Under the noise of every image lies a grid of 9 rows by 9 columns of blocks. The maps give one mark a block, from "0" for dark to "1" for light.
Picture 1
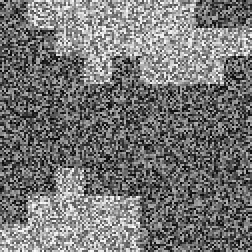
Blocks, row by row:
0 1 1 1 1 1 1 0 0
0 0 1 1 1 1 1 1 1
0 0 0 1 0 1 1 1 0
0 0 0 0 0 0 0 0 0
0 0 0 0 0 0 0 0 0
0 0 0 0 0 0 0 0 0
0 0 1 0 0 0 0 0 0
0 1 1 1 1 0 0 0 0
1 1 1 1 1 0 0 0 0
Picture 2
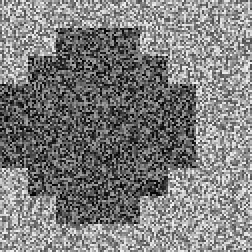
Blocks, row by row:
1 1 1 1 1 1 1 1 1
1 1 0 0 0 1 1 1 1
1 0 0 0 0 0 1 1 1
0 0 0 0 0 0 0 1 1
0 0 0 0 0 0 0 1 1
0 0 0 0 0 0 0 1 1
1 0 0 0 0 0 1 1 1
1 1 0 0 0 1 1 1 1
1 1 1 1 1 1 1 1 1
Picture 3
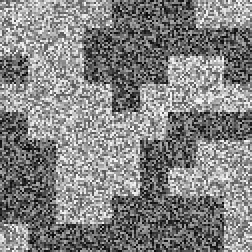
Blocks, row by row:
1 1 1 1 0 0 0 1 1
1 1 1 0 0 0 0 0 0
0 1 1 0 0 0 1 1 0
1 1 1 1 0 1 1 1 1
0 1 1 1 1 1 0 0 0
0 0 1 1 1 0 0 1 1
0 0 1 1 1 0 1 1 1
0 0 1 1 0 0 0 0 1
1 0 0 0 0 0 0 0 1
